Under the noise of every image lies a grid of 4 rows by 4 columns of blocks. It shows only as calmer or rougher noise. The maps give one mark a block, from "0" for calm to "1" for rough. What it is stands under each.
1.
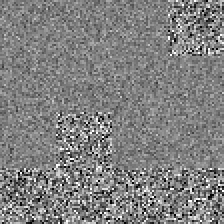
0001
0000
0100
1111
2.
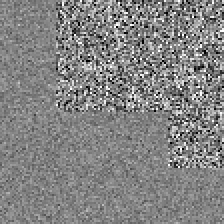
0111
0111
0001
0000
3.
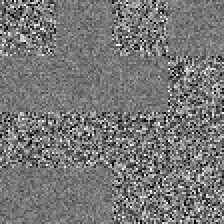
1010
0001
1111
0011
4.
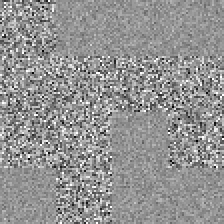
1000
1111
1101
0100
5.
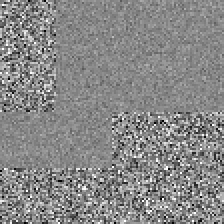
1000
1000
0011
1111
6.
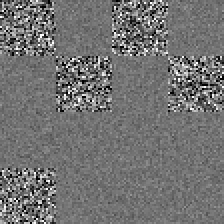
1010
0101
0000
1000
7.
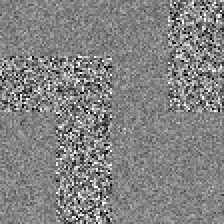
0001
1101
0100
0100
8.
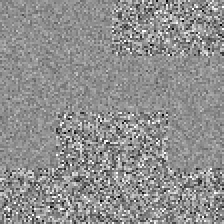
0011
0000
0110
1111
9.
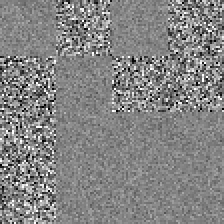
0101
1011
1000
1000
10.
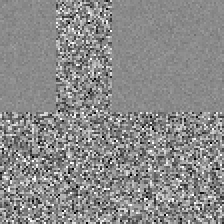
0100
0100
1111
1111
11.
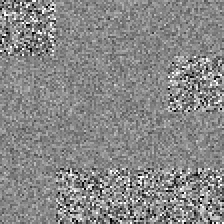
1000
0001
0000
0111
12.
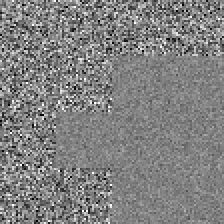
1111
1100
1000
1100
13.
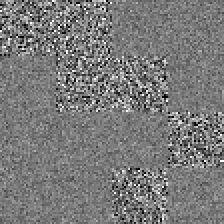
1100
0110
0001
0010
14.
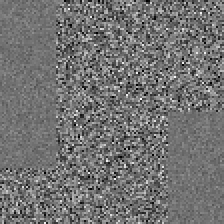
0111
0111
0110
1110
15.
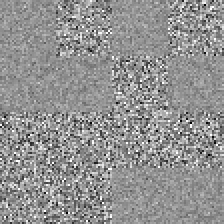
0101
0010
1111
1100
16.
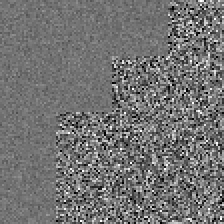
0001
0011
0111
0111
